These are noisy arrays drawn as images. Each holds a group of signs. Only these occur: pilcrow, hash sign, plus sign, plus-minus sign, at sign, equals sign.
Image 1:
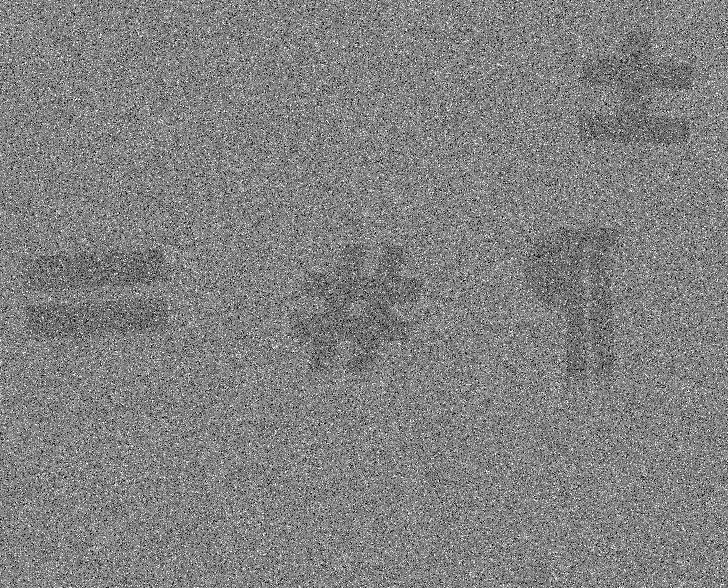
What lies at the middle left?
equals sign
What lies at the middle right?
pilcrow
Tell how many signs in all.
4
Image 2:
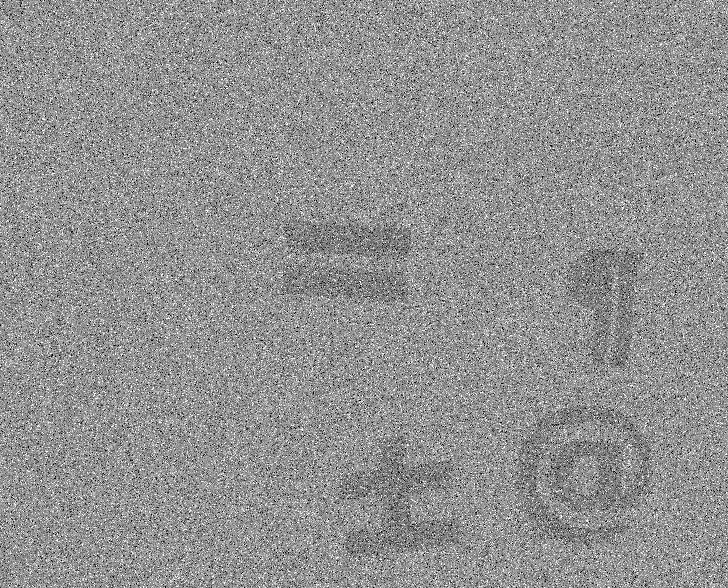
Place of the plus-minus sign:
bottom middle
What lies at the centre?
equals sign
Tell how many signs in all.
4
